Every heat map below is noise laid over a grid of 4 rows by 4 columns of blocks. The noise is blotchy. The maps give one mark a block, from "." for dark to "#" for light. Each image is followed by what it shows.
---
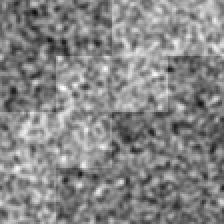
. . # #
. # # .
# # . .
# . . .
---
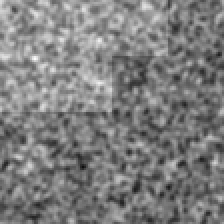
# # # .
# # . .
. . . .
. . . .
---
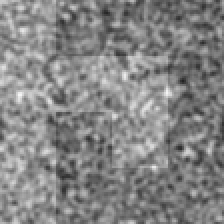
# . . .
# # # .
# . # .
# . . .
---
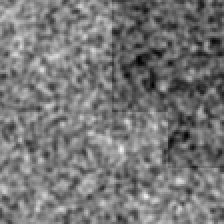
# # . .
# # . .
# # # .
# # # #
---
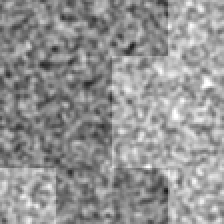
. . . #
. . # #
. . # #
# . . #
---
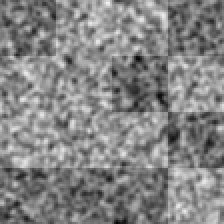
. # # .
# # . #
# # # .
. . . #
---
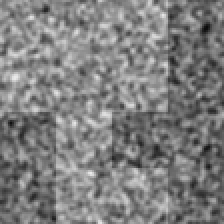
# # # .
# # # .
. # . .
. # # .
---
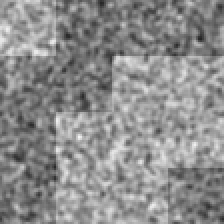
# . . .
. . # #
. # # #
. # # .
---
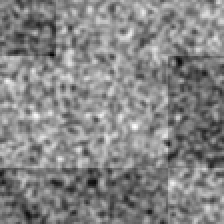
. # # #
# # # .
# # # .
. . . #
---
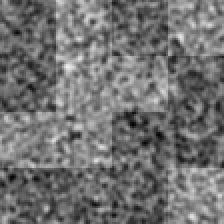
. # . #
. # # .
# # . .
. . . #
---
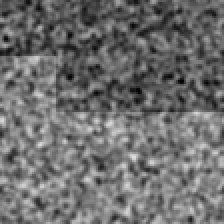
. . . .
# . . .
# # # #
# # # #
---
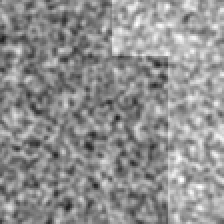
. . # #
. . . #
. . . #
. . . #
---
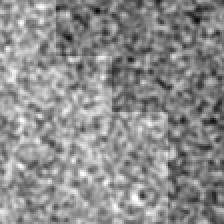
# . . .
# # . .
# # # .
# # # .
